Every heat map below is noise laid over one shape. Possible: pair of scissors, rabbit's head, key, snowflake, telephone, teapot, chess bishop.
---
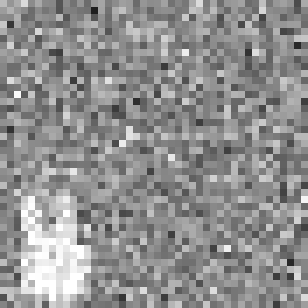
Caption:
light rabbit's head, bottom left
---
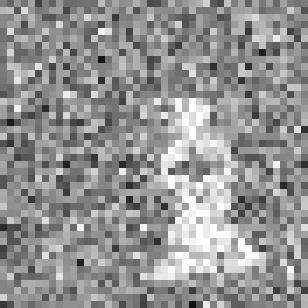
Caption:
light chess bishop
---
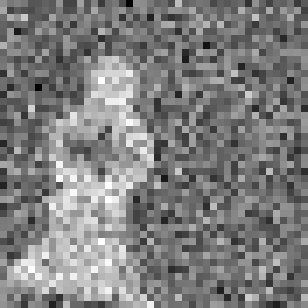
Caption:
light chess bishop
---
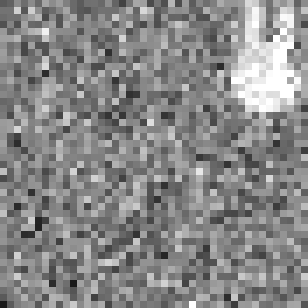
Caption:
light rabbit's head, top right
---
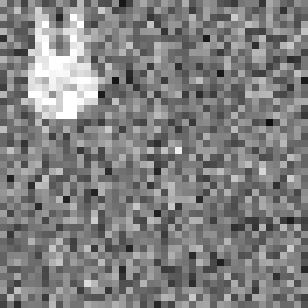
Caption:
light rabbit's head, top left
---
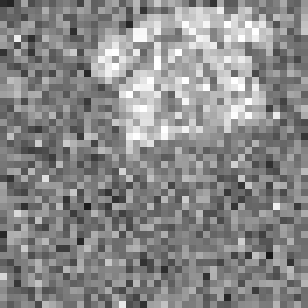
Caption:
light telephone
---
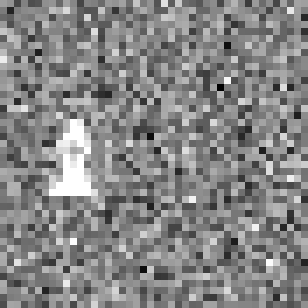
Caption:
light chess bishop, middle left
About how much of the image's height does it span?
a quarter
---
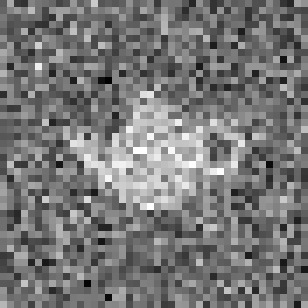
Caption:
light teapot
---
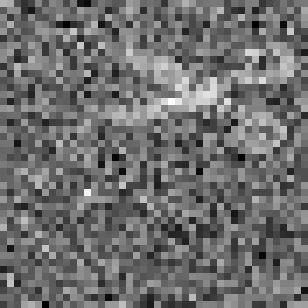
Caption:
light pair of scissors
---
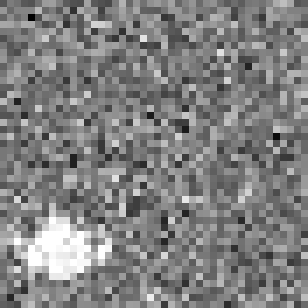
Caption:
light teapot, bottom left
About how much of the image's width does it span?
a third
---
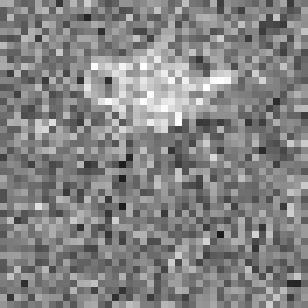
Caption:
light teapot
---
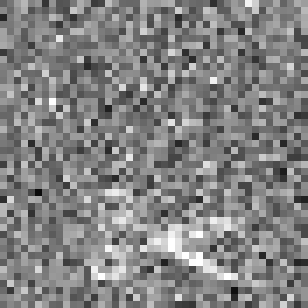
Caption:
light pair of scissors
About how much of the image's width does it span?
half
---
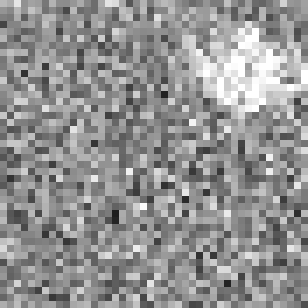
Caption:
light teapot, top right
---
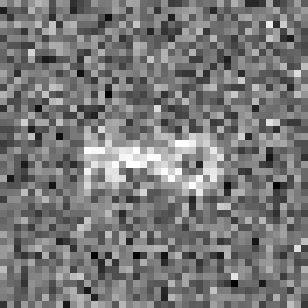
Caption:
light key
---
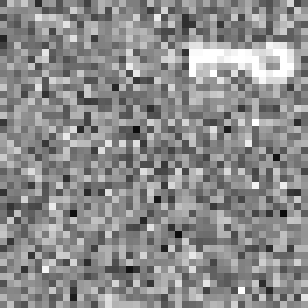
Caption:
light key, top right
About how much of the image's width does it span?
a third
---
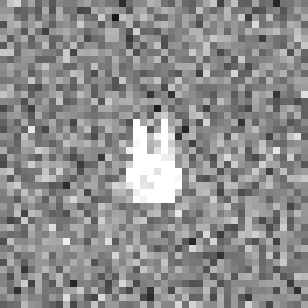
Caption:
light rabbit's head, centre
